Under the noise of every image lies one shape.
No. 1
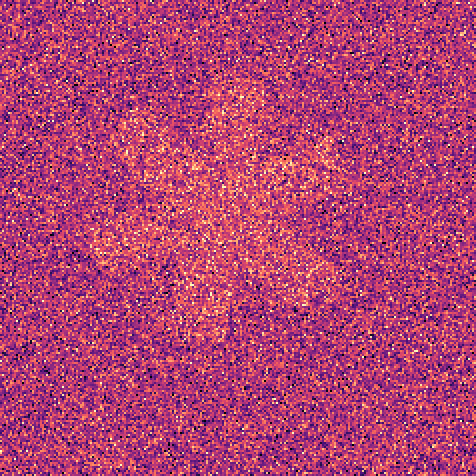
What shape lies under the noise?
asterisk
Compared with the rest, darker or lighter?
lighter
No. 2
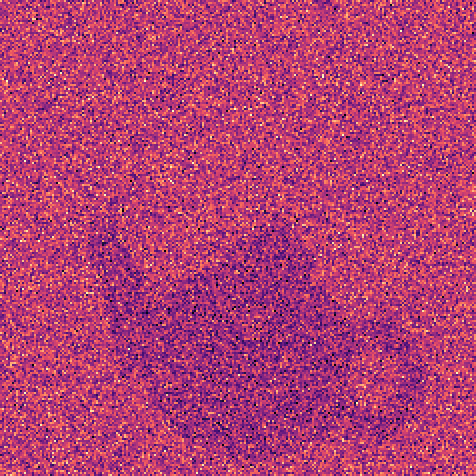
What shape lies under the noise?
teapot
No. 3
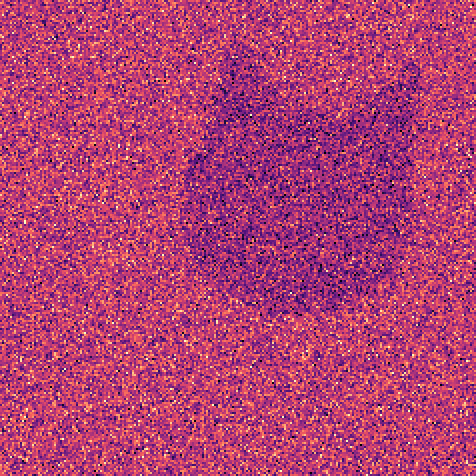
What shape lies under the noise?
cat's head
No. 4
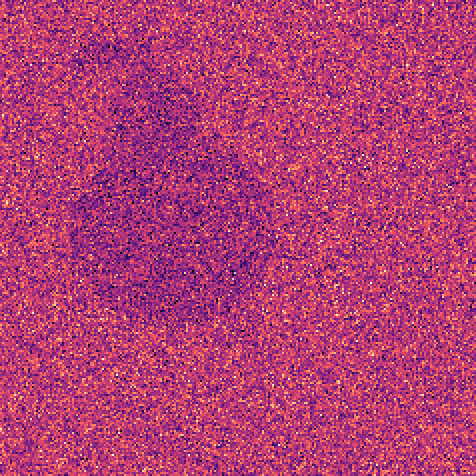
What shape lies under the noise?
pear
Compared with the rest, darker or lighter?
darker
